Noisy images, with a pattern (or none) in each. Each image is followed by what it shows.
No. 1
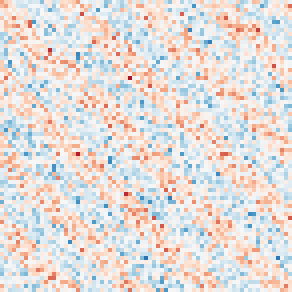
diagonal stripes
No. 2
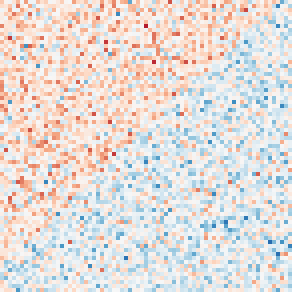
a sharp edge
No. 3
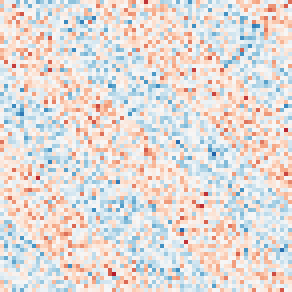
diagonal stripes
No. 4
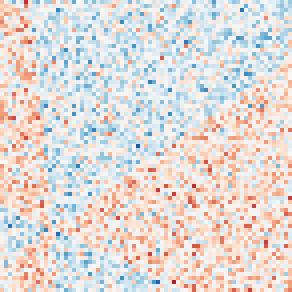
spokes from one point
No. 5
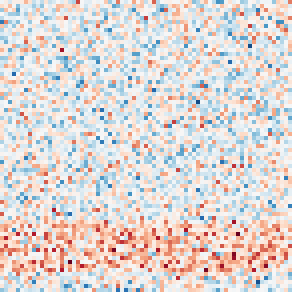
one horizontal stripe
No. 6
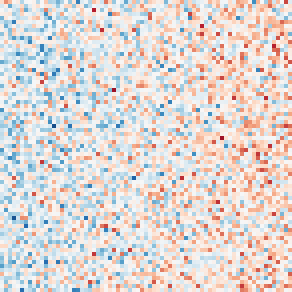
a smooth slope
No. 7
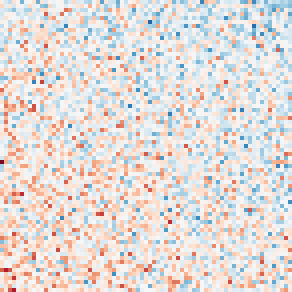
a smooth slope
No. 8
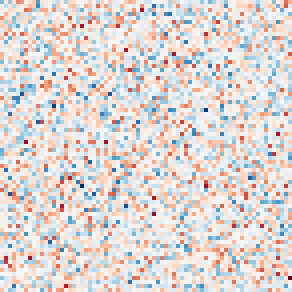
only noise
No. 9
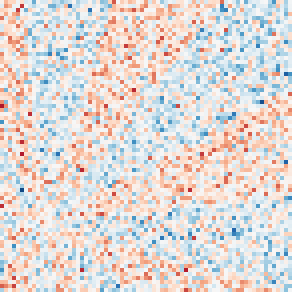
spokes from one point
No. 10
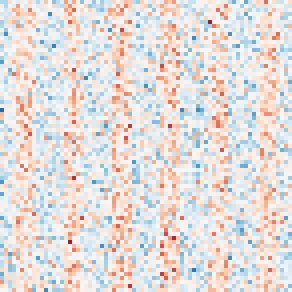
vertical stripes
